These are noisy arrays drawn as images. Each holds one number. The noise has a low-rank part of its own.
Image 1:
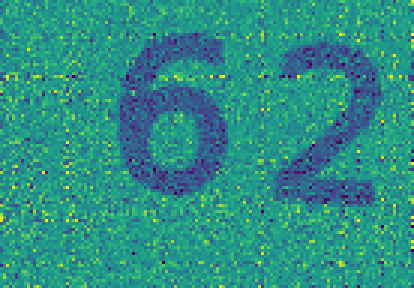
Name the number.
62
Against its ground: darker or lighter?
darker
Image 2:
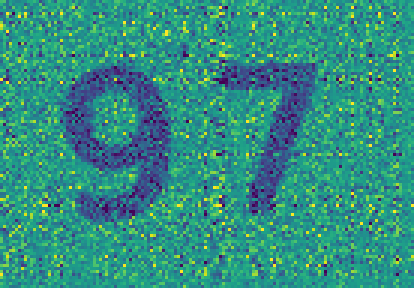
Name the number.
97
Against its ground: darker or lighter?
darker
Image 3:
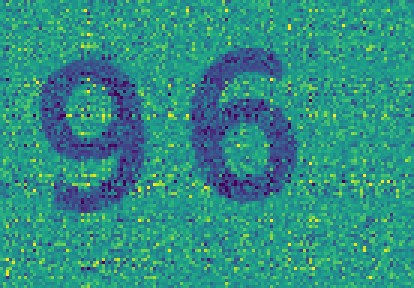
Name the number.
96
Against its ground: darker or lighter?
darker
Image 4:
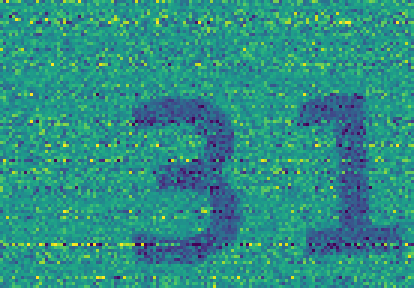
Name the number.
31
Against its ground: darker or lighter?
darker
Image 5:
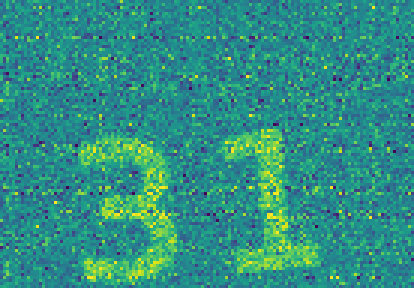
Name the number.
31
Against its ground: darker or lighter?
lighter
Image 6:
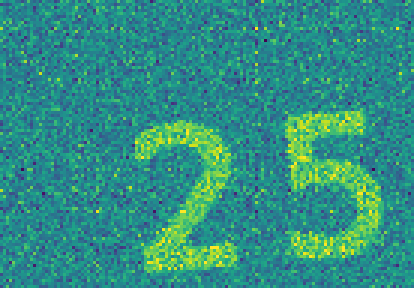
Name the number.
25
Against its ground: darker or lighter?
lighter
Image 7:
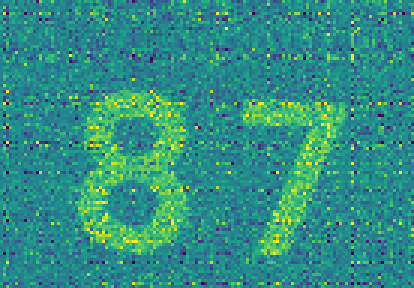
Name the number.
87
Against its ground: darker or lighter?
lighter
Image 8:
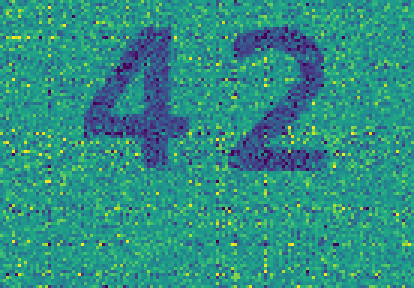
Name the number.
42
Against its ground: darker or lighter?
darker
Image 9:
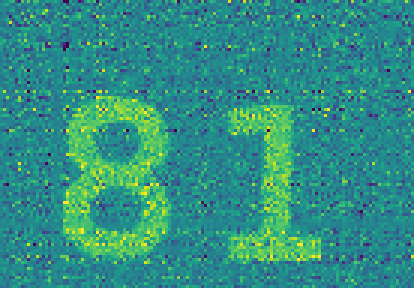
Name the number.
81
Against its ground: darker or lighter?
lighter
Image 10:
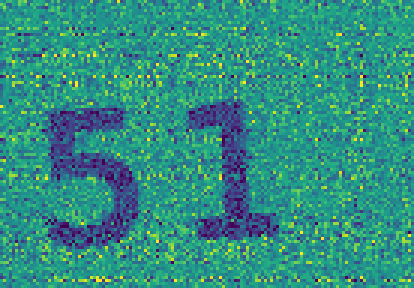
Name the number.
51
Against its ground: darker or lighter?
darker
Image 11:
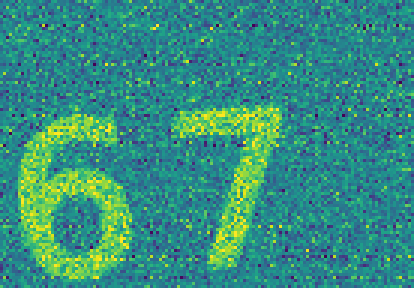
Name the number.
67
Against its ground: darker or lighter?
lighter
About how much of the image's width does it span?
two thirds
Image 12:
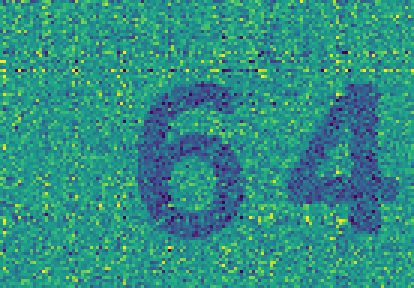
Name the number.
64
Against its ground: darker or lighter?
darker
